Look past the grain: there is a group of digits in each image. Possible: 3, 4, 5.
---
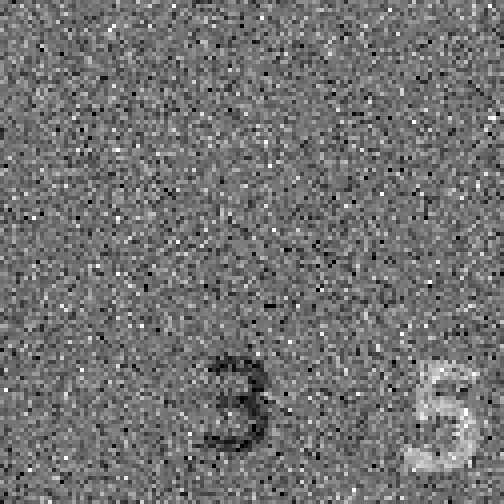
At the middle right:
nothing
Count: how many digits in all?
2
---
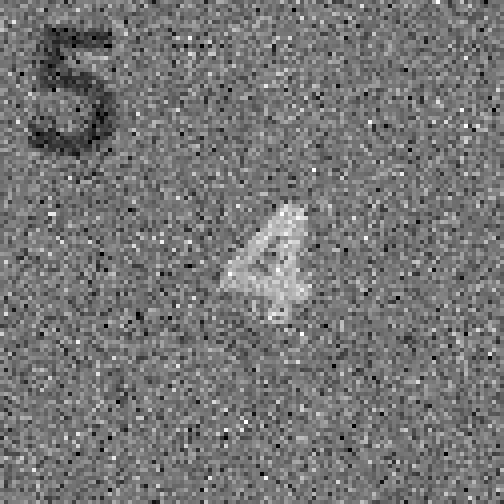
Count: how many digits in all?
2
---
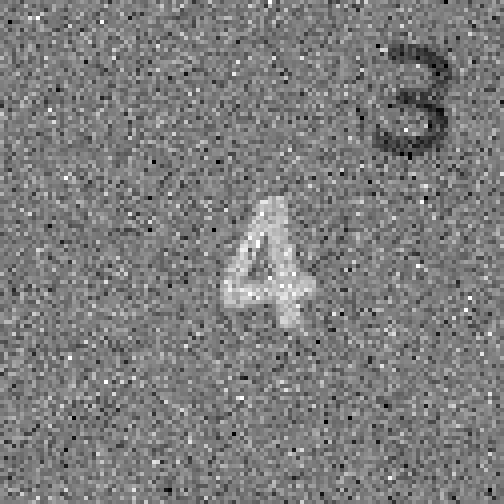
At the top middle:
nothing
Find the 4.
centre
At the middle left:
nothing
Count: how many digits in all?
2
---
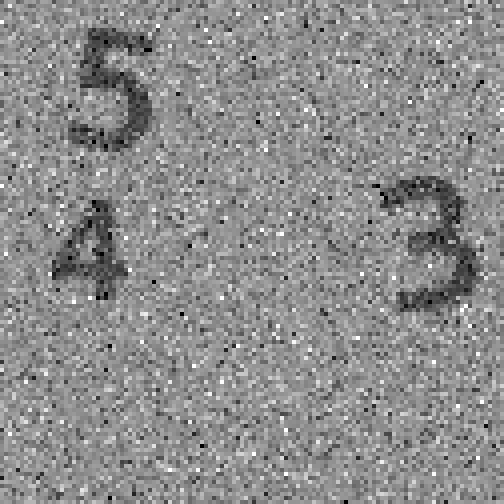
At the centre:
nothing
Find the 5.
top left
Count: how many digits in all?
3
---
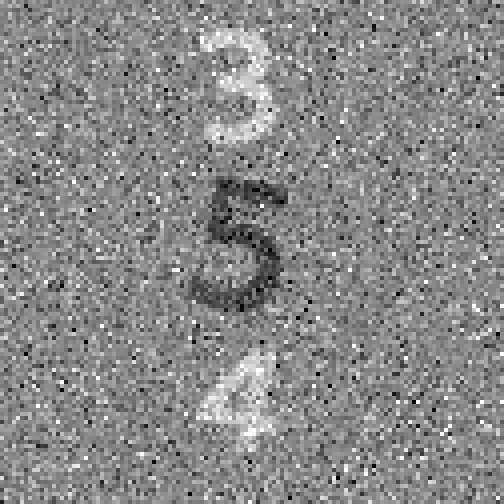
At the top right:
nothing
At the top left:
nothing
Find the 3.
top middle
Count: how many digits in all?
3
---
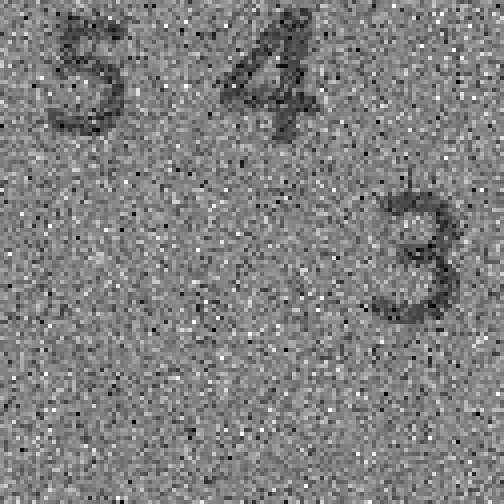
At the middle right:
3
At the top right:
nothing
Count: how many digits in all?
3
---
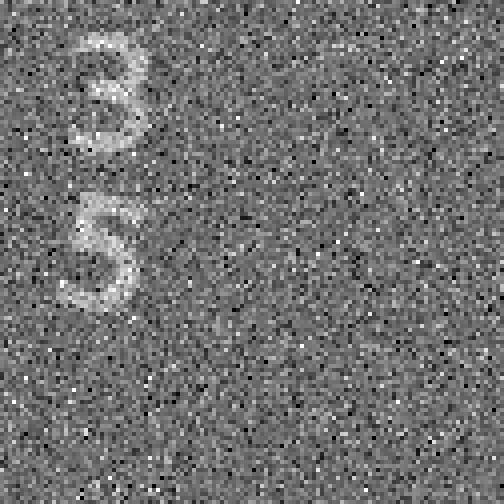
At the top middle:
nothing
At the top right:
nothing
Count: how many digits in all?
2
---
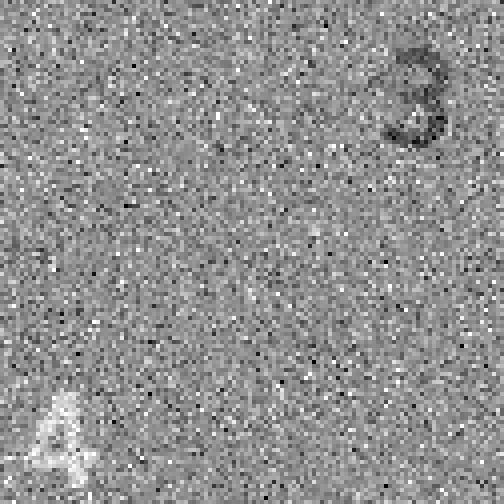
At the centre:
nothing
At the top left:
nothing
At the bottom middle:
nothing
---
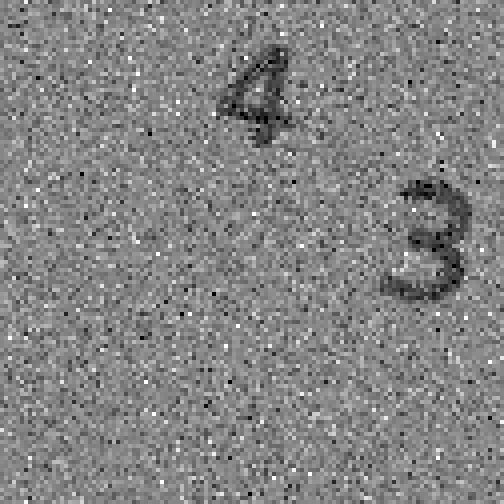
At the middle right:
3
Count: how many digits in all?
2
